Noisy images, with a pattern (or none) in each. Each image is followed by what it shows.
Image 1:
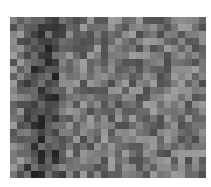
one vertical stripe
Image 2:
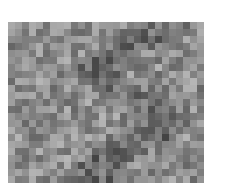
a wavy band
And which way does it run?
top to bottom
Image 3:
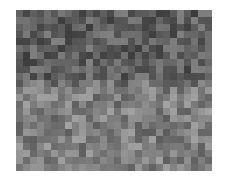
a sharp edge
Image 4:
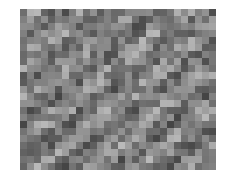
diagonal stripes
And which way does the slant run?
bottom left to top right
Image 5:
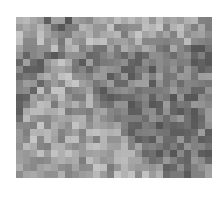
spokes from one point
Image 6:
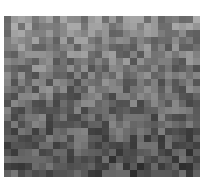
a smooth slope
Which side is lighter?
top
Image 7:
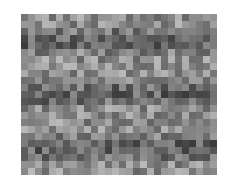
horizontal stripes
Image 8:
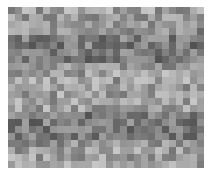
horizontal stripes
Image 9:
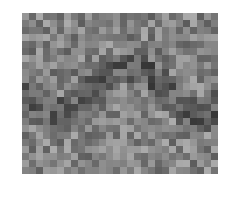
a wavy band
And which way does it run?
left to right
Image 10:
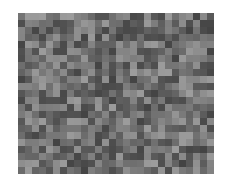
only noise
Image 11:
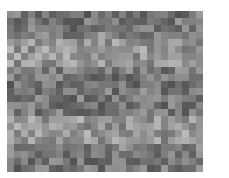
horizontal stripes
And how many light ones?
2
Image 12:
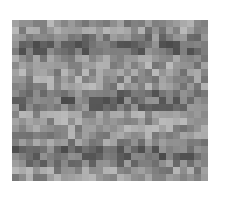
horizontal stripes
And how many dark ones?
3
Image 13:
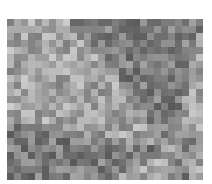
spokes from one point
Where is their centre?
bottom right
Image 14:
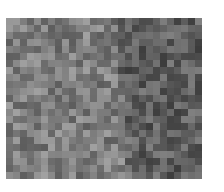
a sharp edge
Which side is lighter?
left
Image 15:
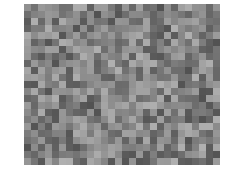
only noise
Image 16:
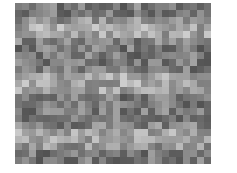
horizontal stripes
